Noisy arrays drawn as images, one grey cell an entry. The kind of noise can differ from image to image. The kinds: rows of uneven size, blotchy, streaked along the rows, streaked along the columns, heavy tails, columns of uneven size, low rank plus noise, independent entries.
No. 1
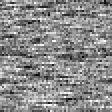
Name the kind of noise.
streaked along the rows
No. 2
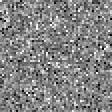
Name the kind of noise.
heavy tails
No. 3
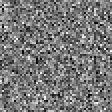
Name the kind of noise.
low rank plus noise
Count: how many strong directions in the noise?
five to eight
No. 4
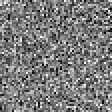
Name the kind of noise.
independent entries
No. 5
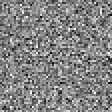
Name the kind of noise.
low rank plus noise
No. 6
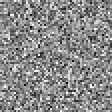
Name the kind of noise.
independent entries
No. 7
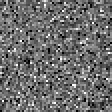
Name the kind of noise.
heavy tails
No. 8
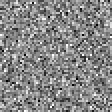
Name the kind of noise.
independent entries
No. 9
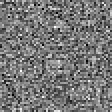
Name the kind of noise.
low rank plus noise
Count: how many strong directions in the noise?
two
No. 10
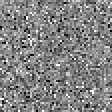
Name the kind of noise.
heavy tails
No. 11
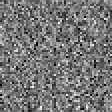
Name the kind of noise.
low rank plus noise
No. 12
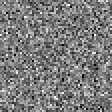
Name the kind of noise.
independent entries
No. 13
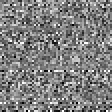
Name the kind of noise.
rows of uneven size
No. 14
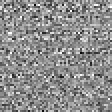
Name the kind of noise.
rows of uneven size
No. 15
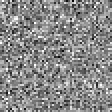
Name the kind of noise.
low rank plus noise
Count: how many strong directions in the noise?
three or four
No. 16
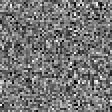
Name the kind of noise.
low rank plus noise
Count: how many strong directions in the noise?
one
